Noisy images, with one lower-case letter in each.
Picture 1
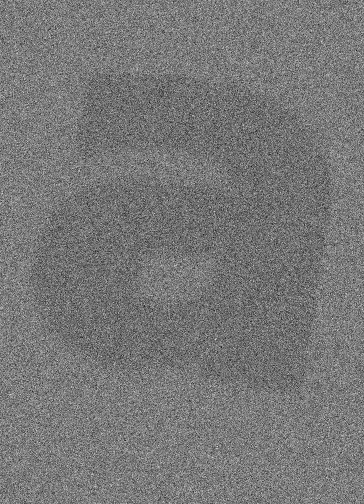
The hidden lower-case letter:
a
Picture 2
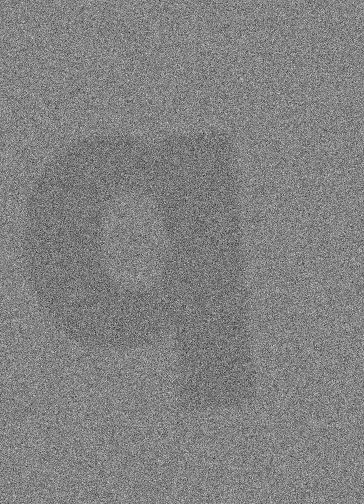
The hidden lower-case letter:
q
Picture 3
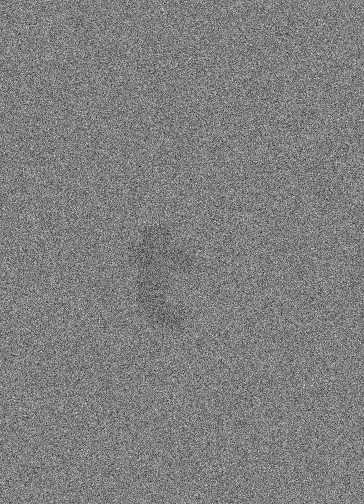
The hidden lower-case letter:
t
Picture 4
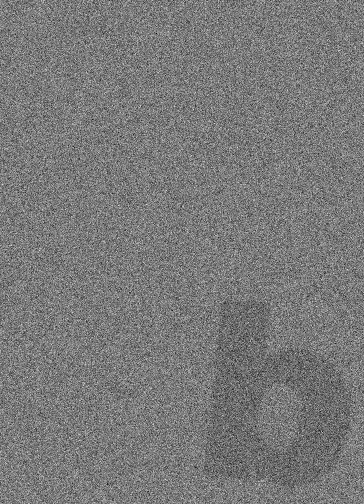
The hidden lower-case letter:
b
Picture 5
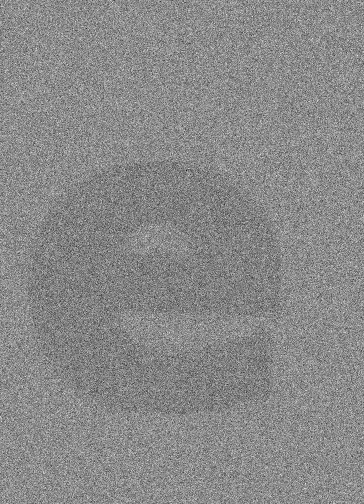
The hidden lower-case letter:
e
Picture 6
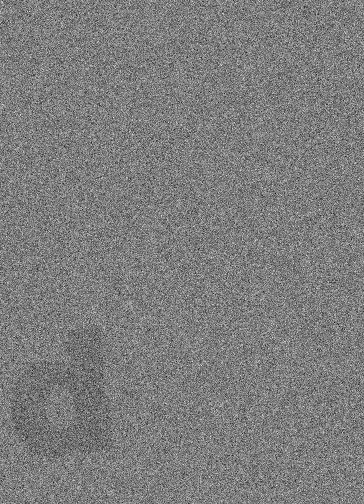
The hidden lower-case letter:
d
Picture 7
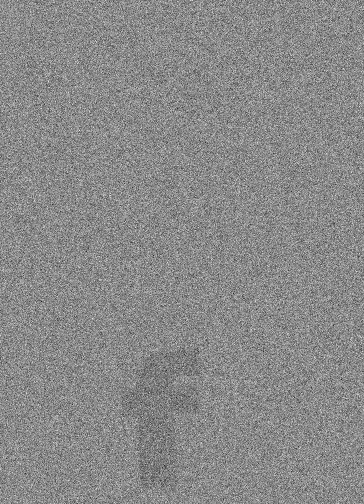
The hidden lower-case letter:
f
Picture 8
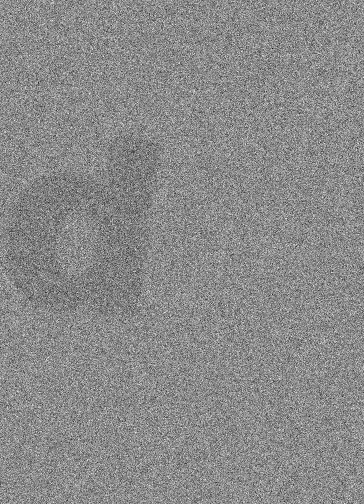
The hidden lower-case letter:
d
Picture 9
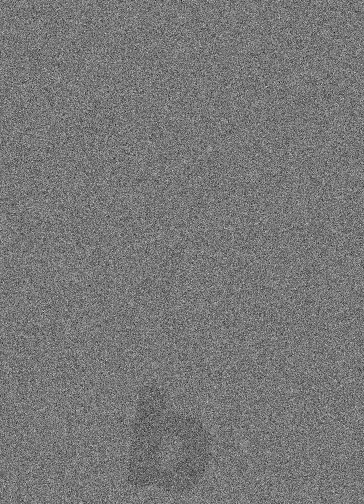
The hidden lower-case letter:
b
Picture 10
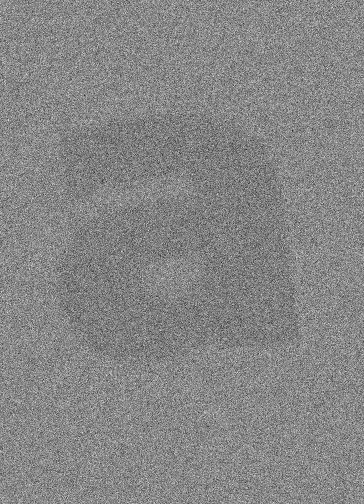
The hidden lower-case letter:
a
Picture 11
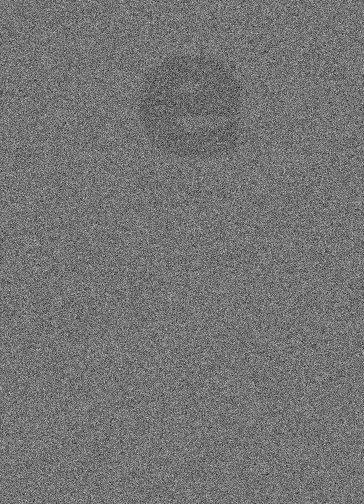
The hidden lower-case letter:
e
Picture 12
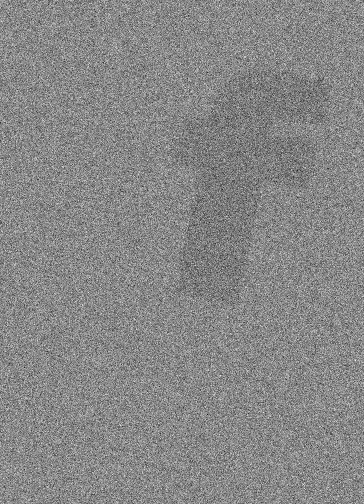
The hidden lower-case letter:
f
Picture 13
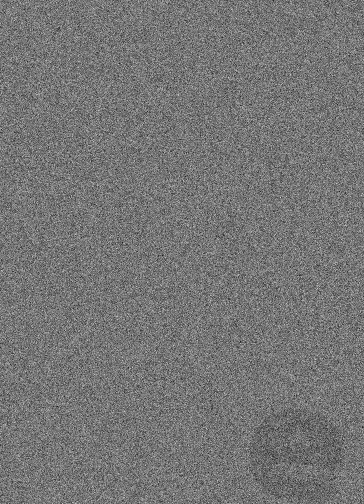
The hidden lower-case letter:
e
